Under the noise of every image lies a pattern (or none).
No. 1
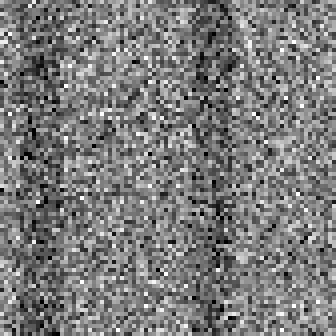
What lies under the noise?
bands of columns
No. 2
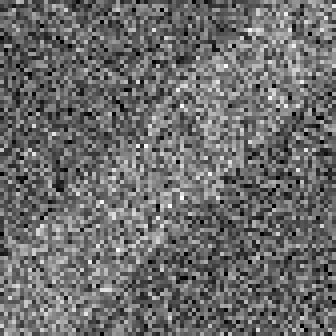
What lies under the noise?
a diagonal band
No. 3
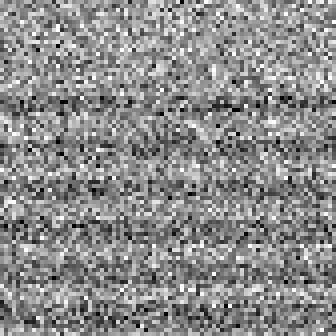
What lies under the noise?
bands of rows
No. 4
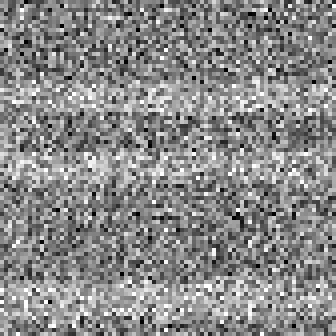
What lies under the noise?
bands of rows
